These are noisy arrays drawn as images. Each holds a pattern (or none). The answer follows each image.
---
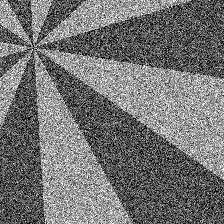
spokes from one point
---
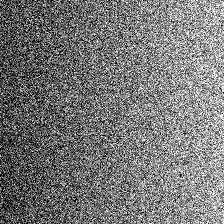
a smooth slope
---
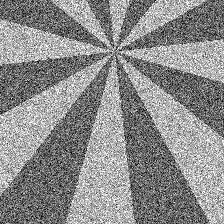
spokes from one point
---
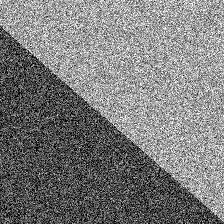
a sharp edge
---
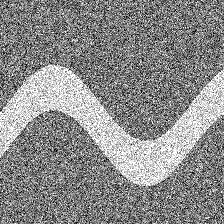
a wavy band
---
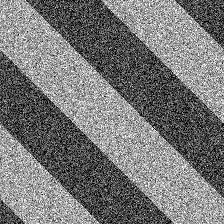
diagonal stripes
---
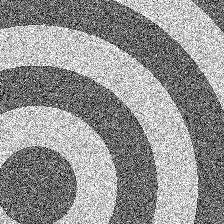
rings round one point
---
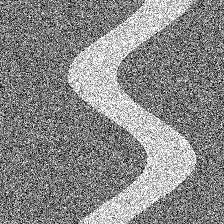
a wavy band
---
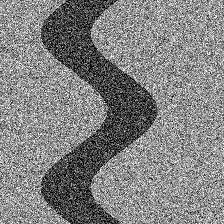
a wavy band
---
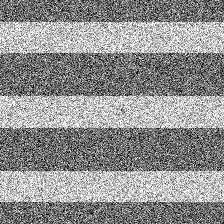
horizontal stripes
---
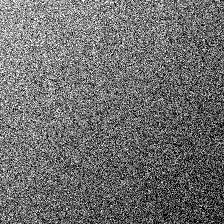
a smooth slope
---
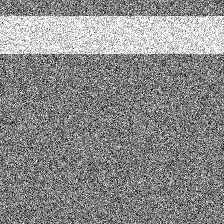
one horizontal stripe
